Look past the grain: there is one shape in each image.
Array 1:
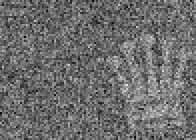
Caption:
light chess queen
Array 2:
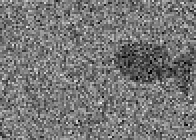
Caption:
dark fish, middle right
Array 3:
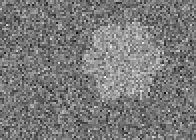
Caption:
light flower
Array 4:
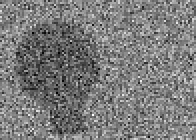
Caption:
dark light bulb
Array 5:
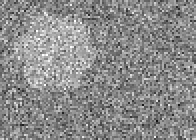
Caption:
light flower
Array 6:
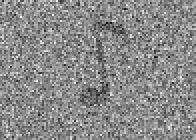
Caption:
dark musical note
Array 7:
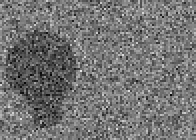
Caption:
dark light bulb
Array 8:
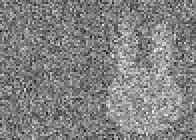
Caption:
light rabbit's head
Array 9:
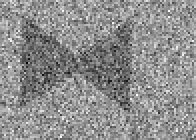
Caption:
dark bow tie
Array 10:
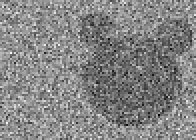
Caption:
dark bear's head
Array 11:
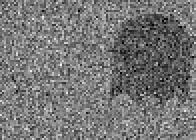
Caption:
dark ghost
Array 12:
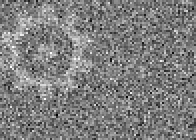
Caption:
light gear
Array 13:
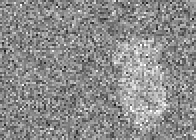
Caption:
light footprint
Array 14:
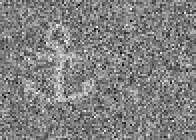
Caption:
light anchor
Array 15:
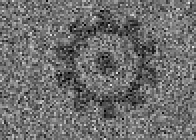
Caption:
dark gear
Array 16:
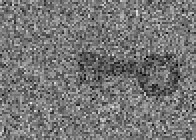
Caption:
dark key
